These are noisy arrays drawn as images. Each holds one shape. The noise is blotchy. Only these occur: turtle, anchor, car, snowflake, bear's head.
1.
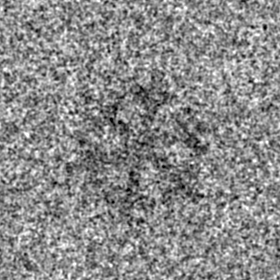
snowflake
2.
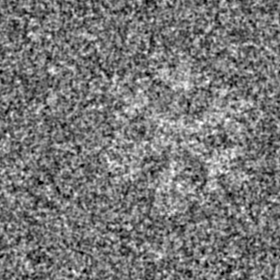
snowflake
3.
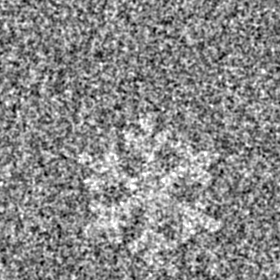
snowflake
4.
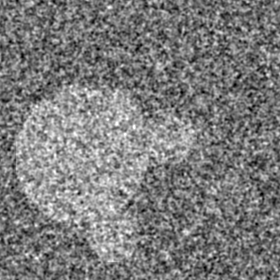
bear's head
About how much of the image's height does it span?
two thirds
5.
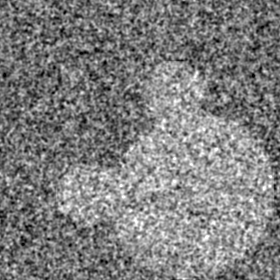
bear's head
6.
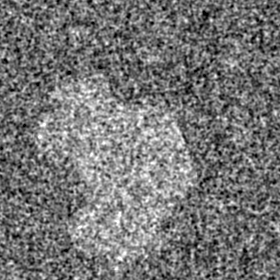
car
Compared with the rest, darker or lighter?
lighter
